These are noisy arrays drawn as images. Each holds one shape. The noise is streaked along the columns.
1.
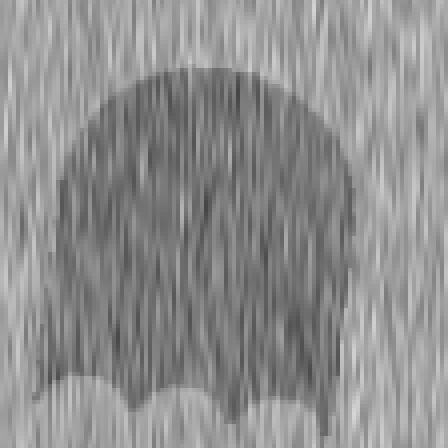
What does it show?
dark ghost
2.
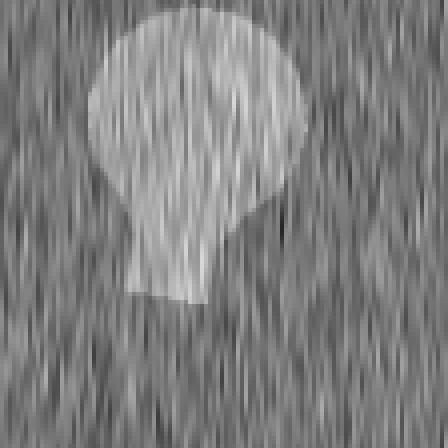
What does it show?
light light bulb
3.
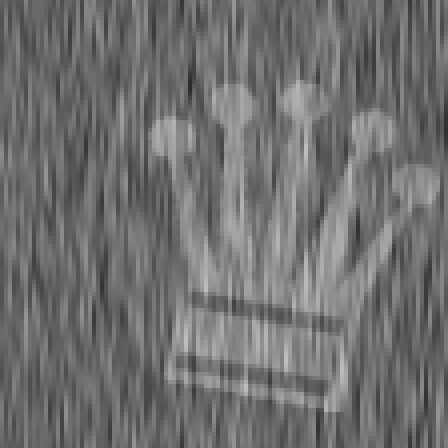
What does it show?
light chess queen
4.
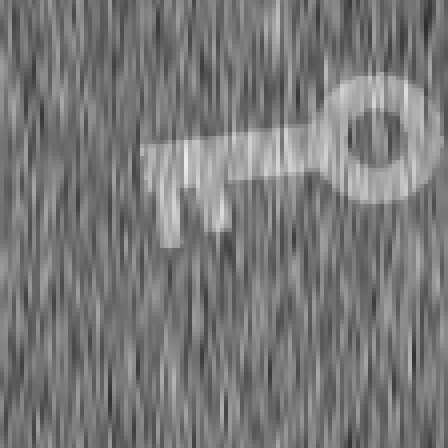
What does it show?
light key
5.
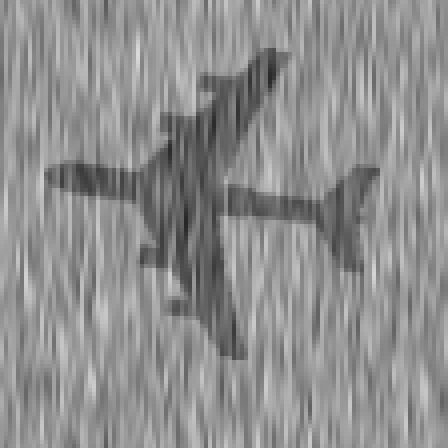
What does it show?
dark airplane
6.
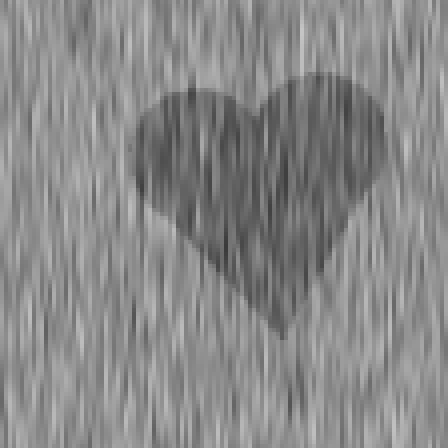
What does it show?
dark heart
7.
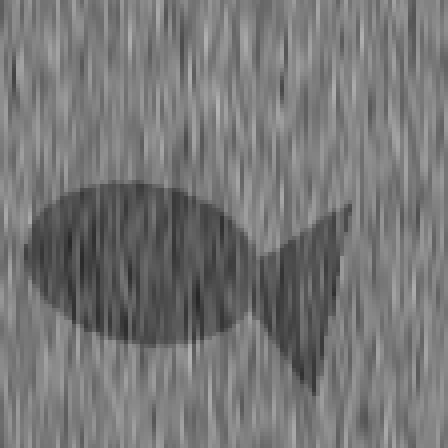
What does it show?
dark fish
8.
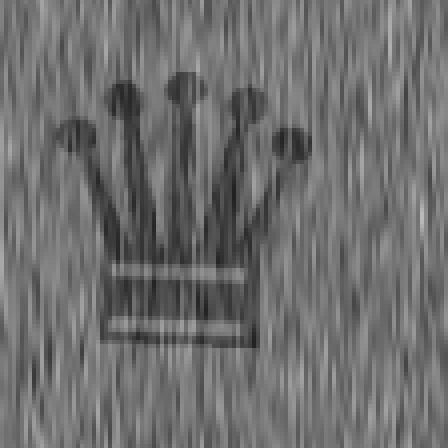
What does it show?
dark chess queen
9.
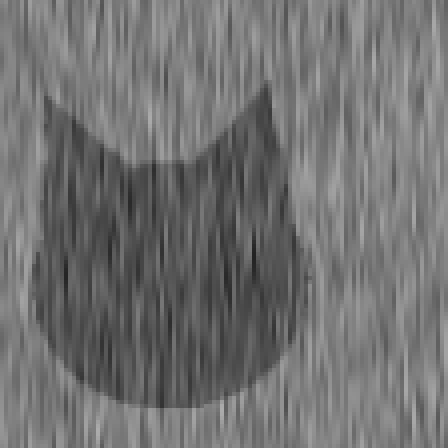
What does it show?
dark cat's head
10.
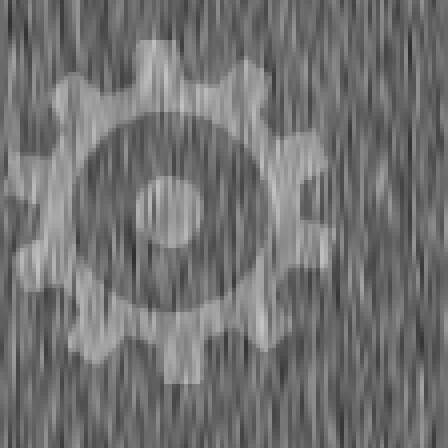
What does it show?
light gear
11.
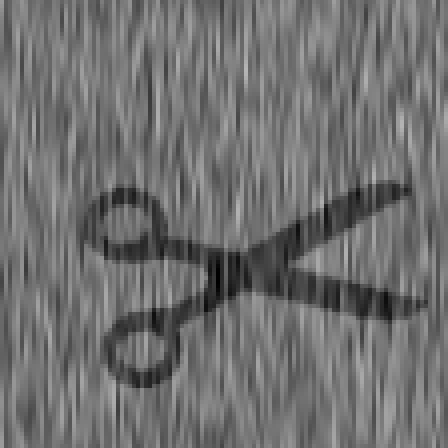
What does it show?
dark pair of scissors
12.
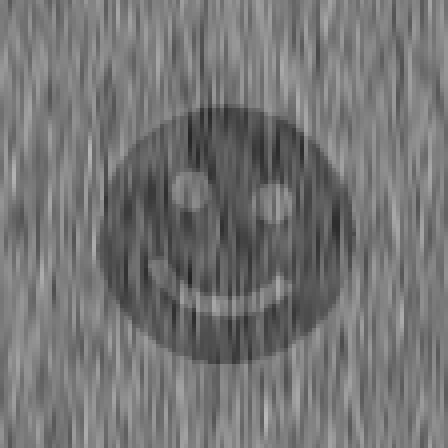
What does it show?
dark smiling face
